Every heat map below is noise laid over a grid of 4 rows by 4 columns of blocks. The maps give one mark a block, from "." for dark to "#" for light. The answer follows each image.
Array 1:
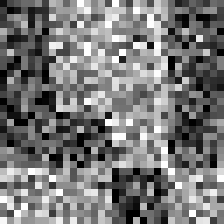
. # # .
. # # .
. . # .
# # . #
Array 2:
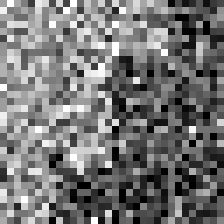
# # # .
# # . .
# # . .
# . . .
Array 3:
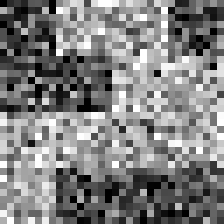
. # # .
. . # #
# # # #
# . . .
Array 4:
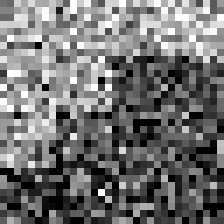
# # # #
# # . .
# . . .
. . . .
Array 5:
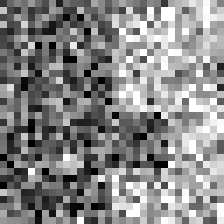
. . # #
. . # #
. . . #
. . # #
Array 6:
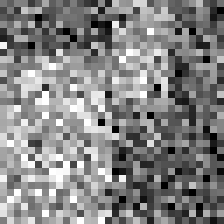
. . # .
# # # .
# # . .
# # . .
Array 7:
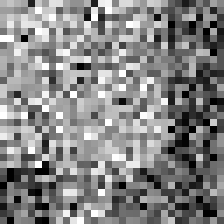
# # # .
# # # .
# # # .
. # . .
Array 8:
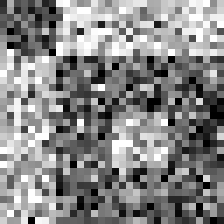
. # # #
# . . .
# . # .
# . . .
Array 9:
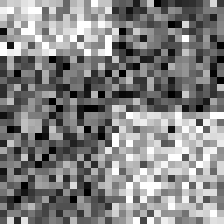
# # . .
. . . .
. . # #
. . # #
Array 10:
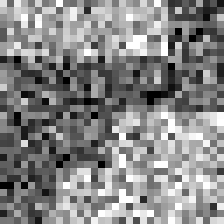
# # # .
. . . .
. . # #
. # # #
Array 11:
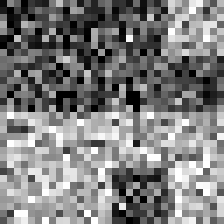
. . . #
. . . .
# # # #
# # . #
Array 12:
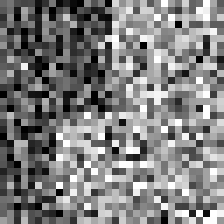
. . # #
. . # #
. # # #
. # # #
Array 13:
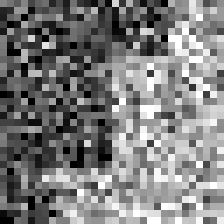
. . . #
. . # #
. . # #
. # # #
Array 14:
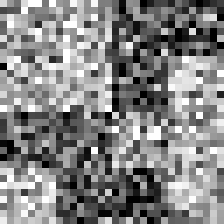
# # . .
# # . #
. . # #
# . . #
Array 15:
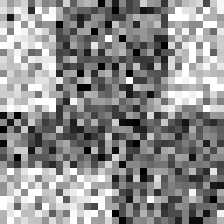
# . . #
# . . #
. . . .
# # . .
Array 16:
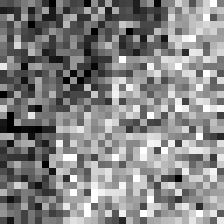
. . . #
. . # #
. # # #
. # # #
